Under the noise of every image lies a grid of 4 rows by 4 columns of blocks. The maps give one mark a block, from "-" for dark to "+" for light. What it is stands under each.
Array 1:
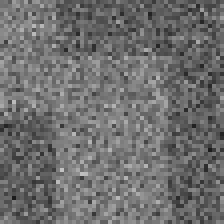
+ - - -
+ + + -
- + + -
- + + -
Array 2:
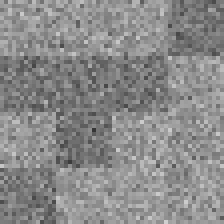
+ + + -
- - - +
+ - + +
- + + +
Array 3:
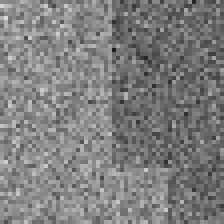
+ + - -
+ + - -
+ + - -
+ + + -
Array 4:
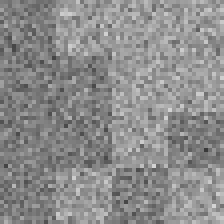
- + + +
- - + +
- - + -
- + - +
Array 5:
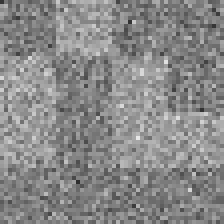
- + - -
+ - + -
+ - + +
- - - -
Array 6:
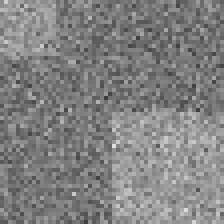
+ - - -
- - - -
- - + +
- - + +
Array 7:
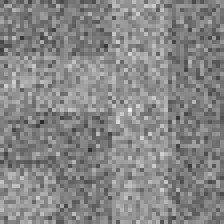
- - + -
+ + + -
- - + -
+ - + -
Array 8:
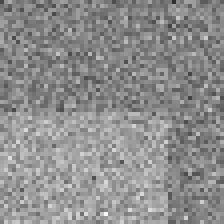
- - - -
- - - -
+ + + -
+ + + -
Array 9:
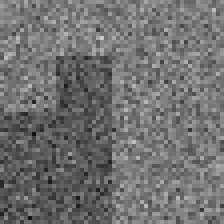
+ + + +
+ - + +
- - + +
- - + +
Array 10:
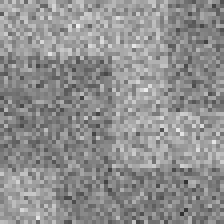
+ + + -
- - + -
- - + +
+ - - -
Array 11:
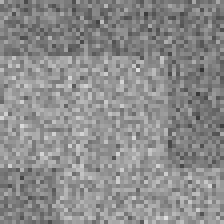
- - - -
+ + + -
+ + + -
- + + +
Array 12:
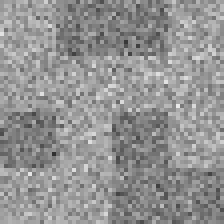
+ - - +
+ + + +
- + - +
+ + - -
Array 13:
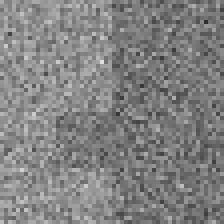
+ + - -
+ + - -
+ - - -
+ + - -
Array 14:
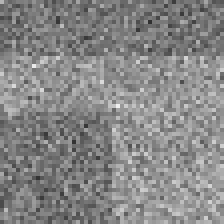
- - - -
+ + + +
- - + +
- - + +
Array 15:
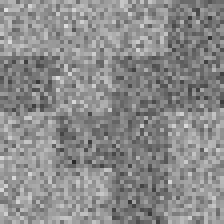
+ + + -
- + - -
+ - - +
+ + - +
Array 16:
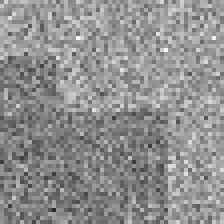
+ + + +
- + + +
- - - +
- - - +
